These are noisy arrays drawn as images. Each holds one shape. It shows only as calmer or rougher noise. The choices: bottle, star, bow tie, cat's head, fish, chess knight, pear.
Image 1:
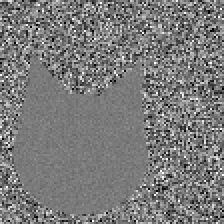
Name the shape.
cat's head
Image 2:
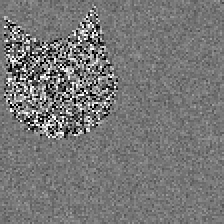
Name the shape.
cat's head
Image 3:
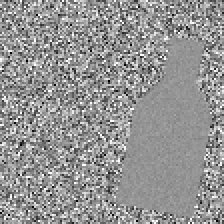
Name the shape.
bottle
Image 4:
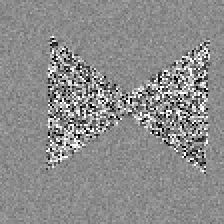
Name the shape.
bow tie
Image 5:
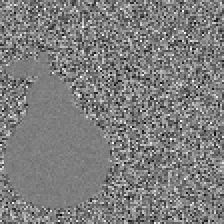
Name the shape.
pear
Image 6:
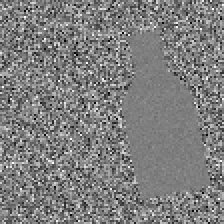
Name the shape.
bottle
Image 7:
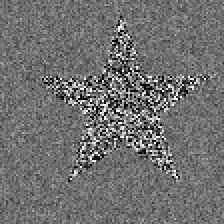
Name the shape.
star
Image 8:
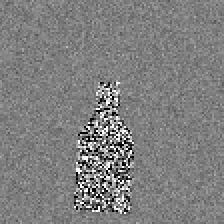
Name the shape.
bottle
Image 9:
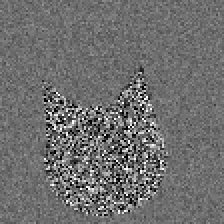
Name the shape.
cat's head
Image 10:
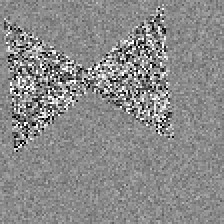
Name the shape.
bow tie
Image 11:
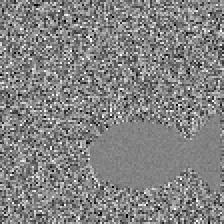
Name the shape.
fish
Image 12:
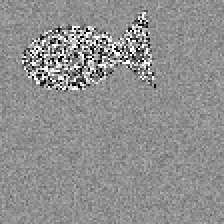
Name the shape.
fish
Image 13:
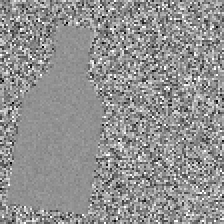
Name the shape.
bottle
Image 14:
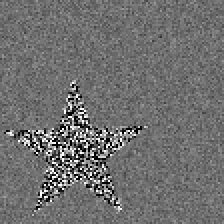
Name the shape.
star
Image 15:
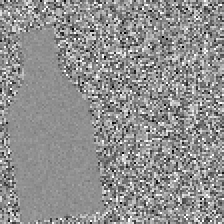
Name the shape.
bottle
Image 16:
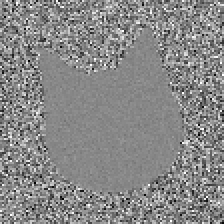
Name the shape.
cat's head
